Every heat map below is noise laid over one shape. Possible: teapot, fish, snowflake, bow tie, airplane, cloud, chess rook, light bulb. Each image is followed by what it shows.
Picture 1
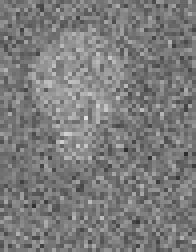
light bulb
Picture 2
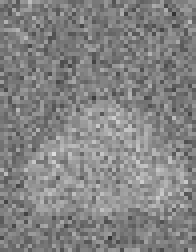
cloud
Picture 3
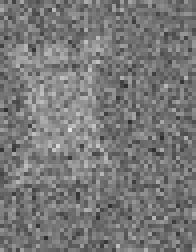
chess rook
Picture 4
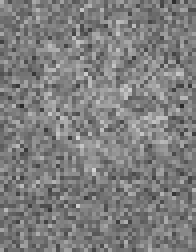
snowflake
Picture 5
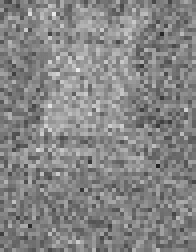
chess rook
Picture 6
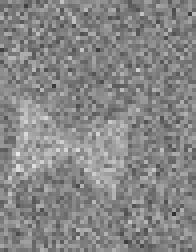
bow tie
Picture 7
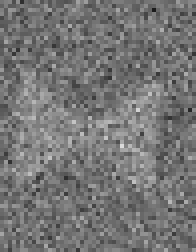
bow tie
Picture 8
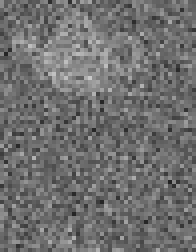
teapot
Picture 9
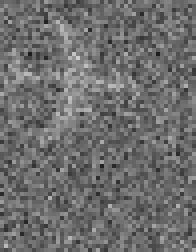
airplane
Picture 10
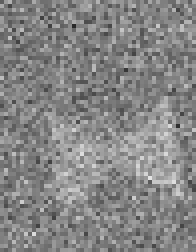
bow tie
